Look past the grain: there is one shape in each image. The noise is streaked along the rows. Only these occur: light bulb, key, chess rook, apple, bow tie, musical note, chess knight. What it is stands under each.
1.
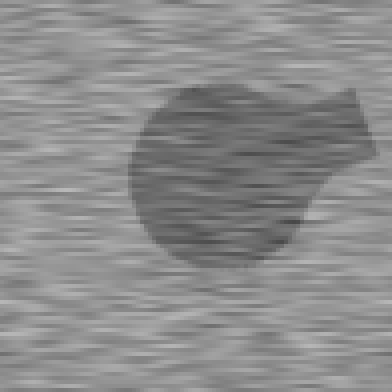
light bulb
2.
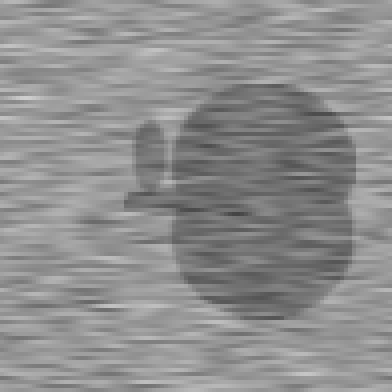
apple
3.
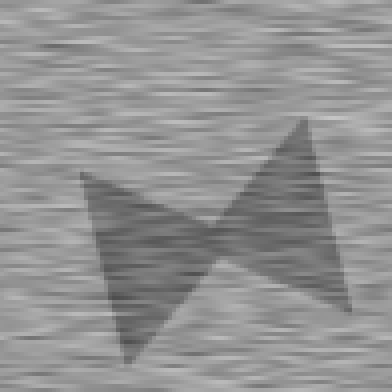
bow tie
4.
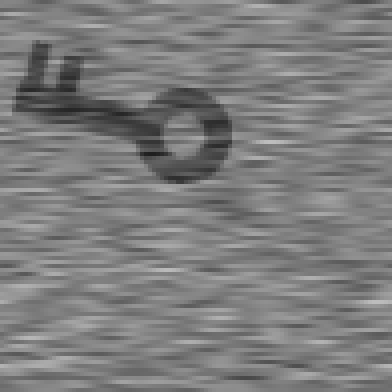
key
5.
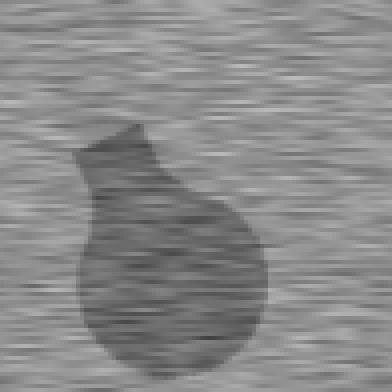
light bulb
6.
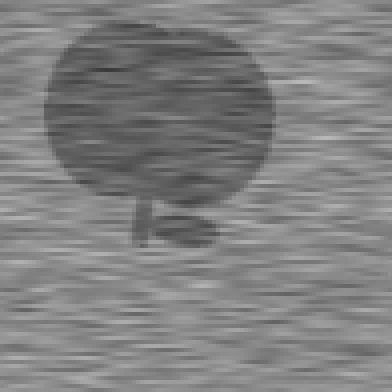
apple
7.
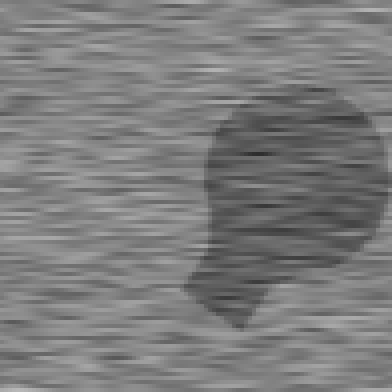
light bulb
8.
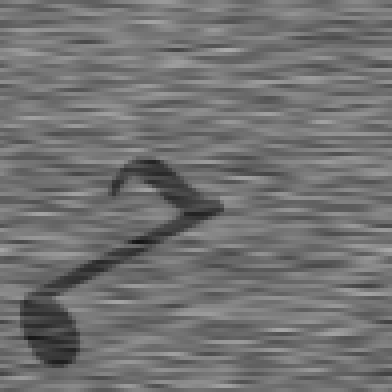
musical note
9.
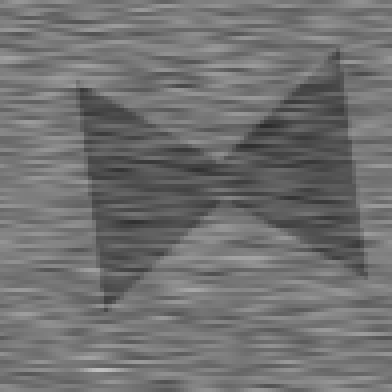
bow tie
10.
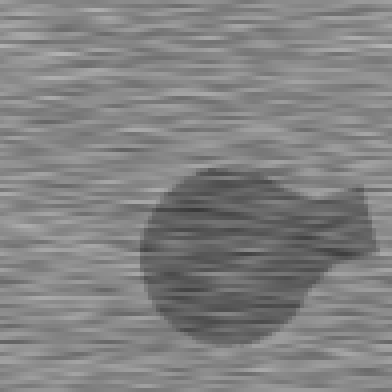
light bulb
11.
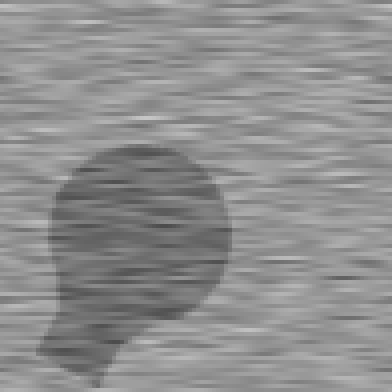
light bulb
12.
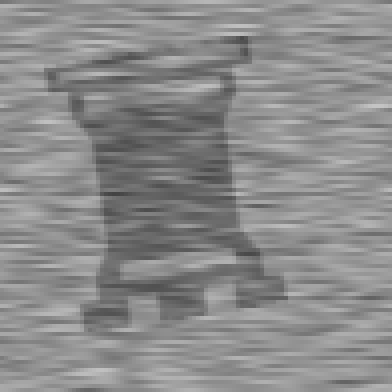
chess rook
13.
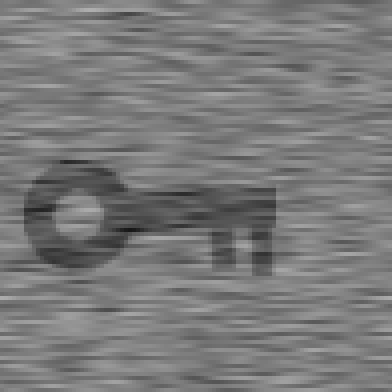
key
